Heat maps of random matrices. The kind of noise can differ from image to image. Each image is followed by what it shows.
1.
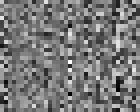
columns of uneven size
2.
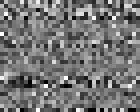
rows of uneven size
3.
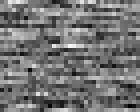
streaked along the rows
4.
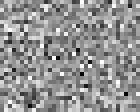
independent entries
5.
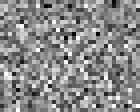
independent entries
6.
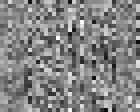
columns of uneven size
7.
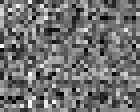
low rank plus noise
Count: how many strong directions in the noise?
five to eight
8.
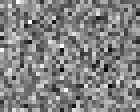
independent entries
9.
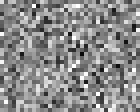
low rank plus noise
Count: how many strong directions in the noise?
five to eight
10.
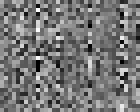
columns of uneven size
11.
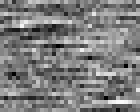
streaked along the rows
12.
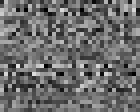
rows of uneven size
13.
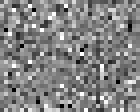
heavy tails
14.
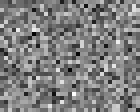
independent entries
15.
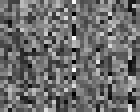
columns of uneven size
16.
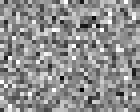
independent entries
